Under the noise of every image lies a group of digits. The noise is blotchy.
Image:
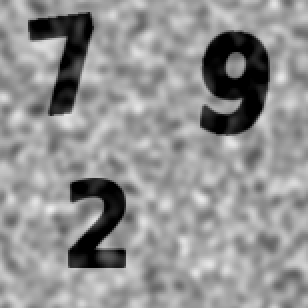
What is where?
top left: 7; top right: 9; bottom left: 2
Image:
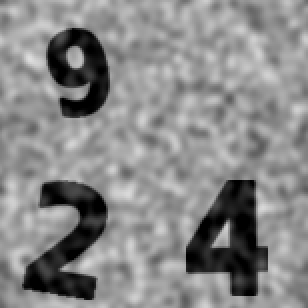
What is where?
top left: 9; bottom left: 2; bottom right: 4
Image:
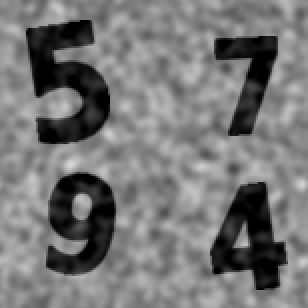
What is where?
top left: 5; top right: 7; bottom left: 9; bottom right: 4
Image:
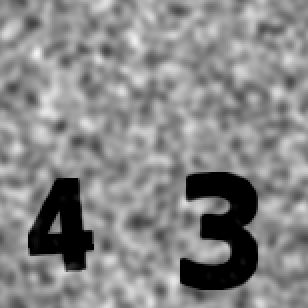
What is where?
bottom left: 4; bottom right: 3
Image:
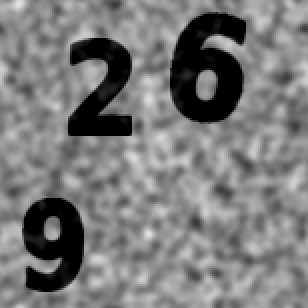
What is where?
top left: 2; top right: 6; bottom left: 9
